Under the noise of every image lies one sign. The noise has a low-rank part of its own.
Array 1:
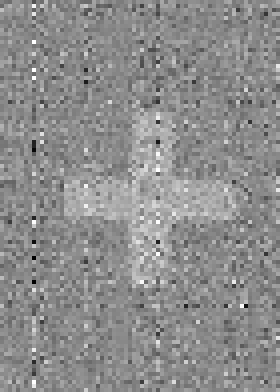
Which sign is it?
plus sign
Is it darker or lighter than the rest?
lighter
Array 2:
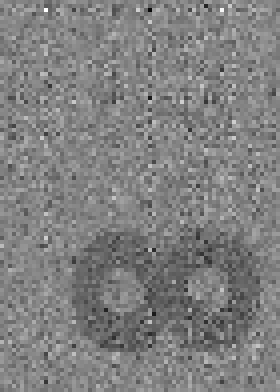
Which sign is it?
infinity sign
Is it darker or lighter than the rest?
darker
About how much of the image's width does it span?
two thirds
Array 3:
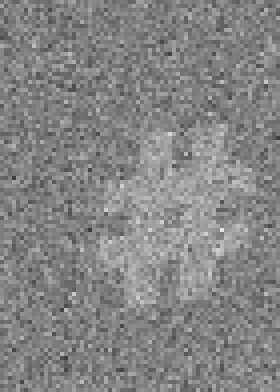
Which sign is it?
hash sign
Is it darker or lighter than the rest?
lighter
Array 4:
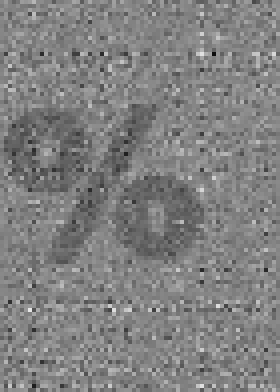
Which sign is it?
percent sign
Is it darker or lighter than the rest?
darker
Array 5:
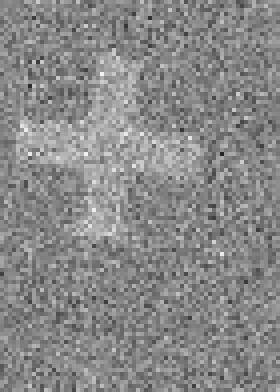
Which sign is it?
plus sign
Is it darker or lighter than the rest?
lighter
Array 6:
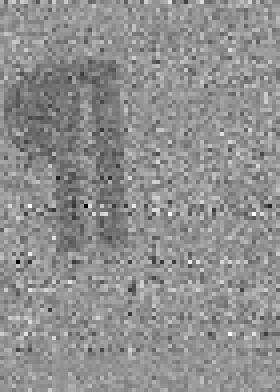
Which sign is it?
pilcrow
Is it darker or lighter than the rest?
darker
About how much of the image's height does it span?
half
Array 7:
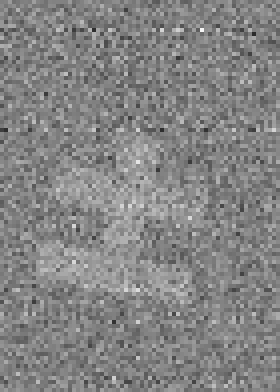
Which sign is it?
plus-minus sign
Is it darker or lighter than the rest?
lighter
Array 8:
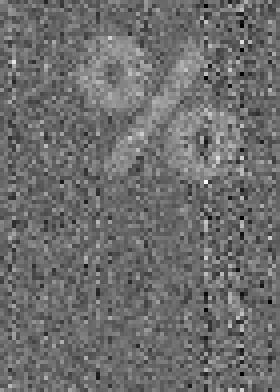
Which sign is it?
percent sign
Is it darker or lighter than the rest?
lighter
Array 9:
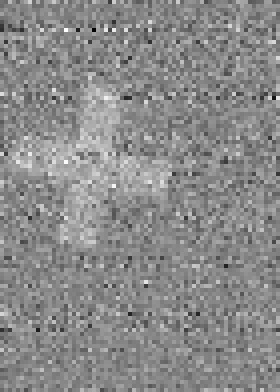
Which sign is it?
plus sign
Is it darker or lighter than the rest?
lighter
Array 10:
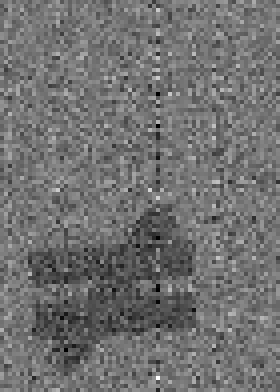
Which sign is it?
not-equal sign
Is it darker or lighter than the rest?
darker
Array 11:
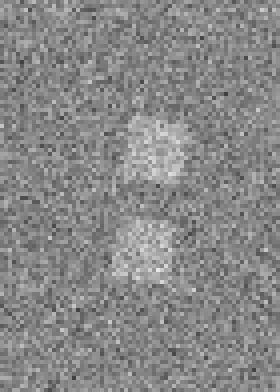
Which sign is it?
colon
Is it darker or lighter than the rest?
lighter
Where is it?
centre
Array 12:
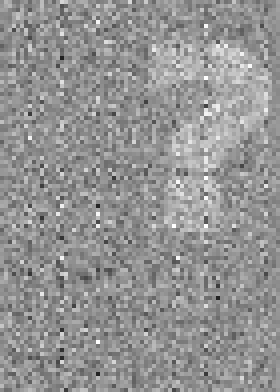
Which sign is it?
question mark
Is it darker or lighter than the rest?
lighter
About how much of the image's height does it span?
half
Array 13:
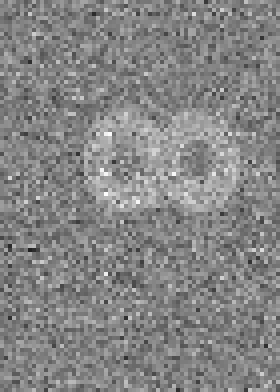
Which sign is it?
infinity sign
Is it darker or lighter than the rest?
lighter
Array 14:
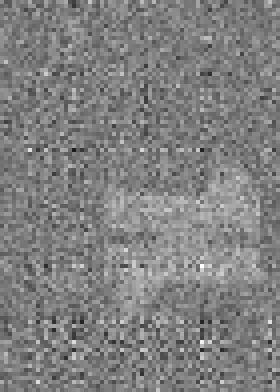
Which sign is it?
not-equal sign
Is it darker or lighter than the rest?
lighter
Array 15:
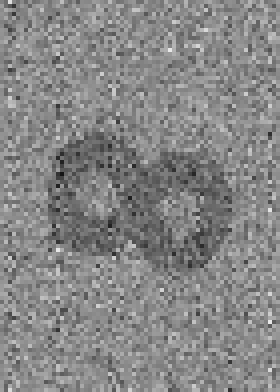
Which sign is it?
infinity sign
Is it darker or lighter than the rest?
darker
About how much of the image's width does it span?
two thirds
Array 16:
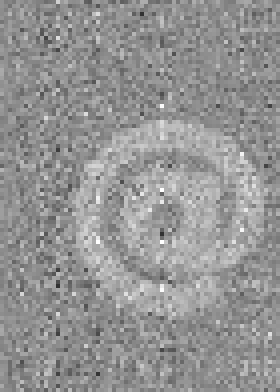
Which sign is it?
at sign
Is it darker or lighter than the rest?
lighter
